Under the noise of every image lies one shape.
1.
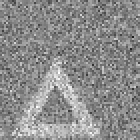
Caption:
light triangle frame
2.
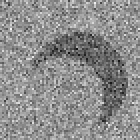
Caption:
dark crescent
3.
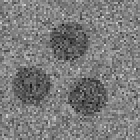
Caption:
dark three dots
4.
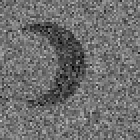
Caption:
dark crescent
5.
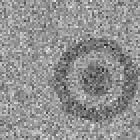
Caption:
dark bullseye
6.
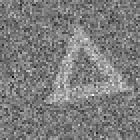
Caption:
light triangle frame
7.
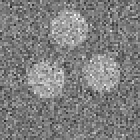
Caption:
light three dots
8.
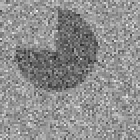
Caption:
dark disc with a wedge cut out
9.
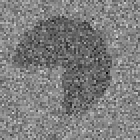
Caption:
dark disc with a wedge cut out
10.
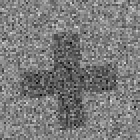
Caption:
dark cross
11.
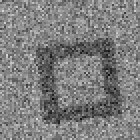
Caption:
dark square frame
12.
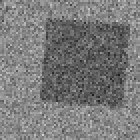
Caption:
dark square
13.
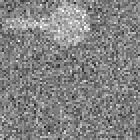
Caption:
light lollipop
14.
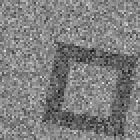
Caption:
dark square frame
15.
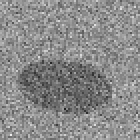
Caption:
dark ellipse
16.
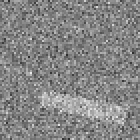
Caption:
light bar
